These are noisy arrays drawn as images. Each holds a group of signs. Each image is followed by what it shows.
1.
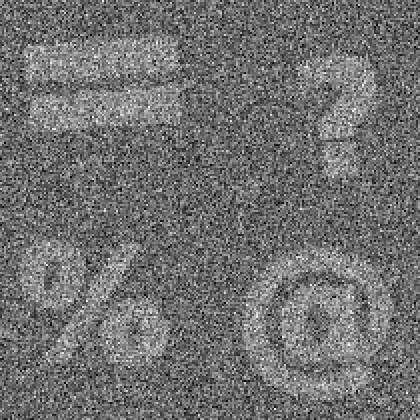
top left: light equals sign; top right: light question mark; bottom left: light percent sign; bottom right: light at sign
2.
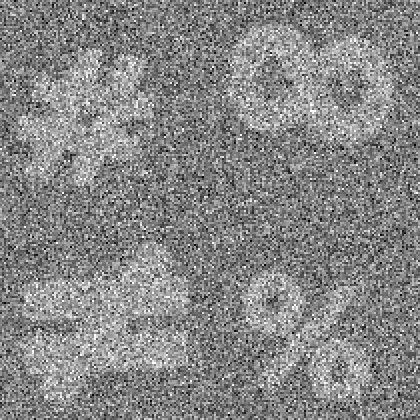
top left: light hash sign; top right: light infinity sign; bottom left: light not-equal sign; bottom right: light percent sign
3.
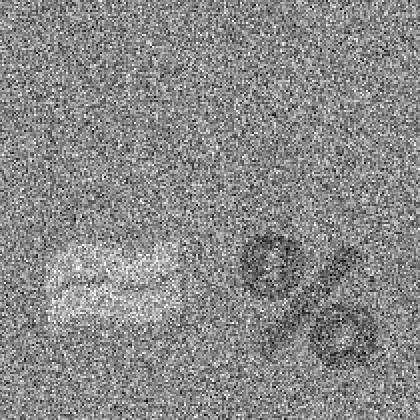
bottom left: light approximately sign; bottom right: dark percent sign
